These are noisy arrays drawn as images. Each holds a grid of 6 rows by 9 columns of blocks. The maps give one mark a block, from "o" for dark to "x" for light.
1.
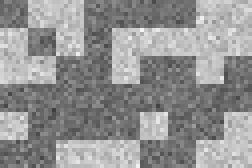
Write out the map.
o x x o o o o x x
x o x o x x x x x
x x o o x o o x o
o o o o o o o o o
x o o o o x o o x
o o x x x o o x x
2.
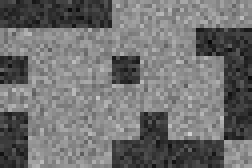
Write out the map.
o o o o x x x x x
x x x x x x x o o
o x x x o x x x o
x x x x x x x x o
o x x x x o x x o
o x x x o o o o x
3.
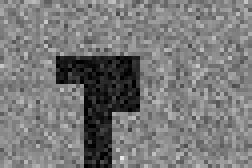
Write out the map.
x x x x x x x x x
x x x x x x x x x
x x o o o x x x x
x x x o o x x x x
x x x o x x x x x
x x x o x x x x x
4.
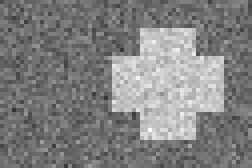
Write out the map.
o o o o o o o o o
o o o o o x x o o
o o o o x x x x o
o o o o x x x x o
o o o o o x x o o
o o o o o o o o o
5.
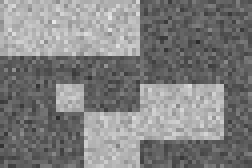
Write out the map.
x x x x x o o o o
x x x x x o o o o
o o o o o o o o o
o o x o o x x x o
o o o x x x x x o
o o o x x o o o o
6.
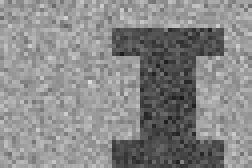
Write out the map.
x x x x x x x x x
x x x x o o o o x
x x x x x o o x x
x x x x x o o x x
x x x x x o o x x
x x x x o o o o x
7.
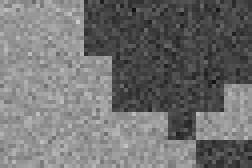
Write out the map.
x x x o o o o o o
x x x o o o o o o
x x x x o o o o o
x x x x o o o o x
x x x x x x o x x
x x x x x x x o o
